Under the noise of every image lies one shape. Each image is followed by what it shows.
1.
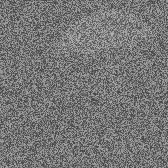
light umbrella
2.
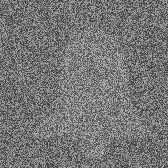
light bell
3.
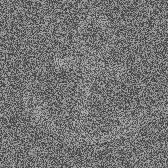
light anchor
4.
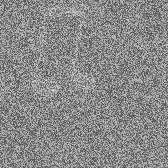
light pair of musical notes
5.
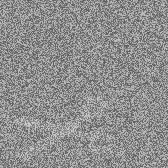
light pair of scissors
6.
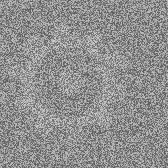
light gear
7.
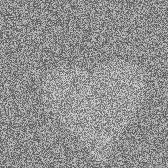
light heart
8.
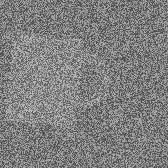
light cup
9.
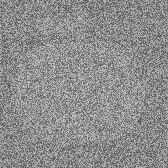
light apple
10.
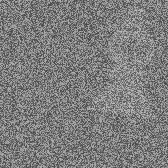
light chess bishop
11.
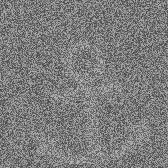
light anchor
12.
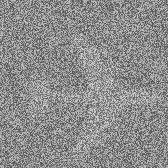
light airplane
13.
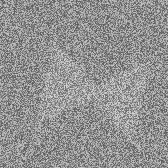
light bow tie
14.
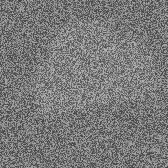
light cloud
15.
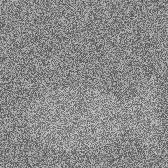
light fish
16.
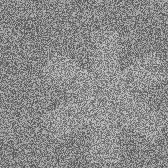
light asterisk
